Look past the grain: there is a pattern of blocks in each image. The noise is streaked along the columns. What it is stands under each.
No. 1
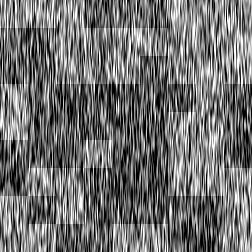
mirrored about the diagonal from the bottom left
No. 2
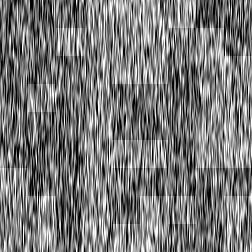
no symmetry
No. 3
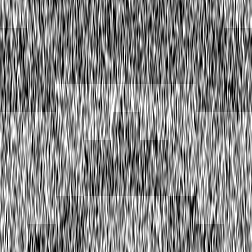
left and right mirror each other
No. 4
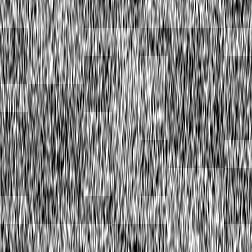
the same after a half turn
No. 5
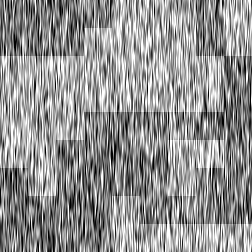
no symmetry
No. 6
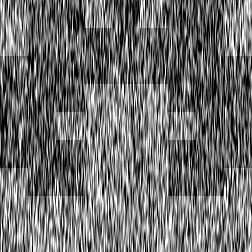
left and right mirror each other
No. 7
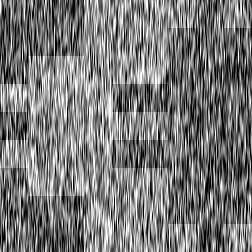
top and bottom mirror each other
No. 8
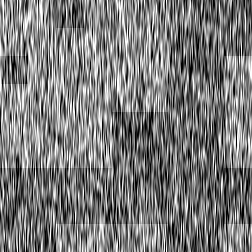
mirrored about the diagonal from the top left
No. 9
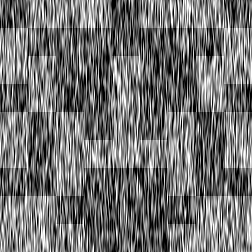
left and right mirror each other
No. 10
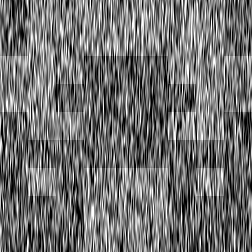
left and right mirror each other
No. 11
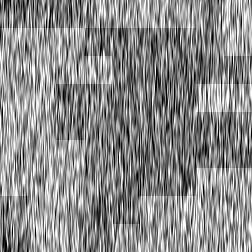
no symmetry
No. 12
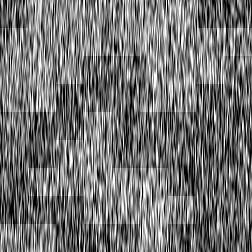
no symmetry
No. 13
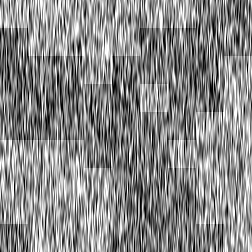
mirrored about the diagonal from the bottom left
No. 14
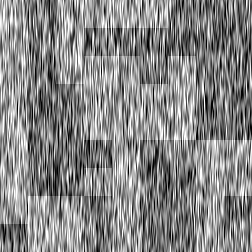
no symmetry
